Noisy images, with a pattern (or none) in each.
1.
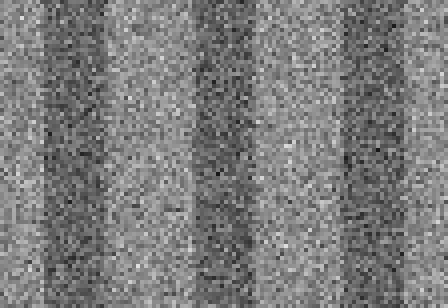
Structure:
vertical stripes
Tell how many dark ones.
3
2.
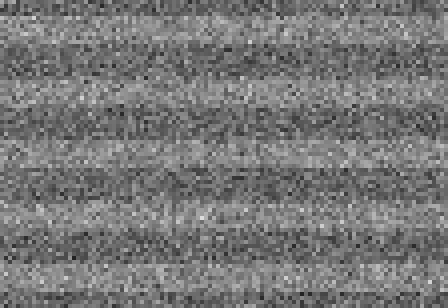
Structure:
horizontal stripes
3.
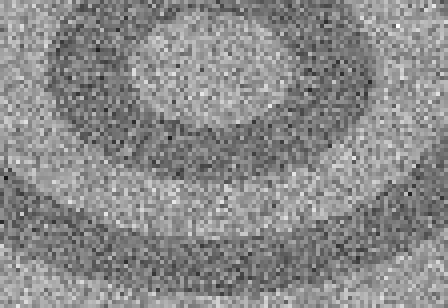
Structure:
rings round one point
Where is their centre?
top middle
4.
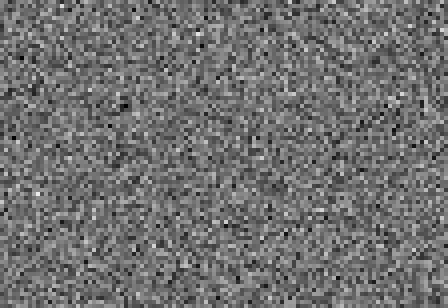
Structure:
only noise
